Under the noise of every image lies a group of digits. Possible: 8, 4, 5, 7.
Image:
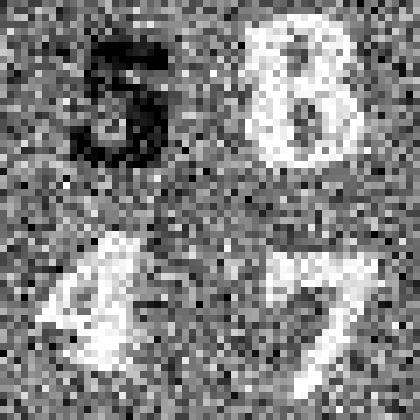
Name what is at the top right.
8
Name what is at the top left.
5
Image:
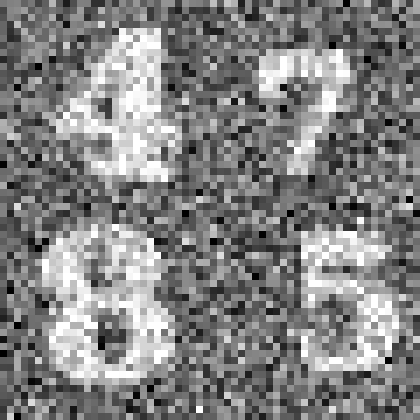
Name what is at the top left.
4
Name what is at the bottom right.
5
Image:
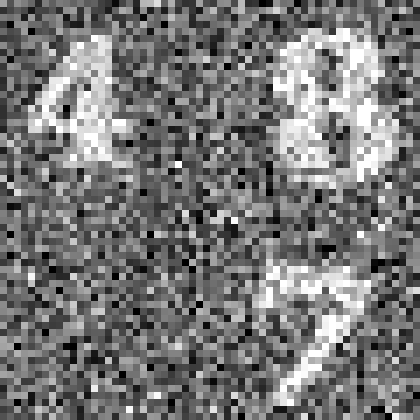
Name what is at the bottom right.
7
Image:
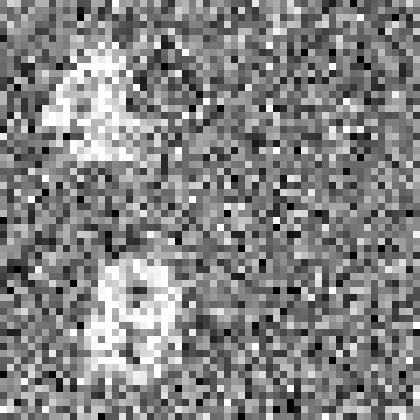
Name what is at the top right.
nothing
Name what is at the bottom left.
8
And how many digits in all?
2
